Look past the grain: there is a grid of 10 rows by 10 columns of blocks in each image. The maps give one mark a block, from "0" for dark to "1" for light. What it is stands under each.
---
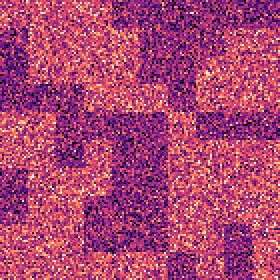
1111000000
0111100011
0111100111
0001110111
1100001000
1101001111
0111001111
0110001111
1110001101
1111110101
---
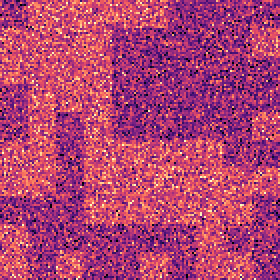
0111110000
1111000001
1111000000
0111000000
0101000001
1101111100
1101111111
0001111110
1000000100
1010010110
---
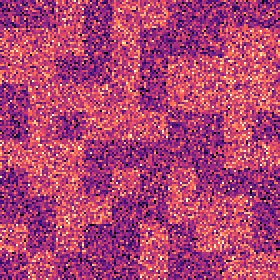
0010110000
1110100011
1100101111
0111101111
0101110010
1110000011
0110101000
0011001110
1010010110
0100010011
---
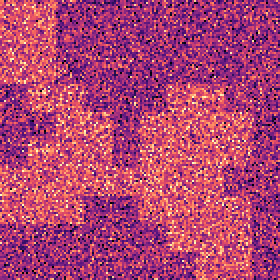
1100000000
1100000000
1100000000
0110001100
0011011110
0111011110
1111111100
1110011110
0000001110
0000000110
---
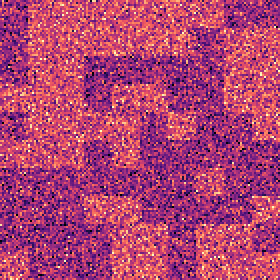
0111111100
0111111011
0110000011
1110110011
0111101001
1110100000
0000000100
0001100001
0000110110
1000110111
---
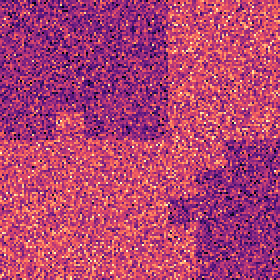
0000001111
0000001111
0000001111
0000001111
0010001111
1111111100
1111111000
1111110000
1111111000
1111111000
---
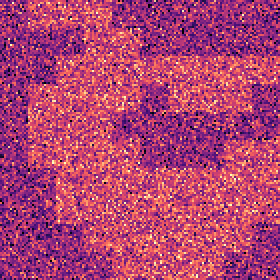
0111000000
0001100000
0011111111
0111101110
0111000000
0111100011
0011111111
0011111111
0001111110
0000111100
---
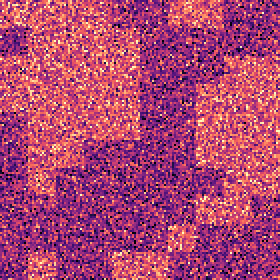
1111001100
0111100000
1111100011
1111100111
0111100111
0110000111
0100000011
0000000110
0000001000
0100110000
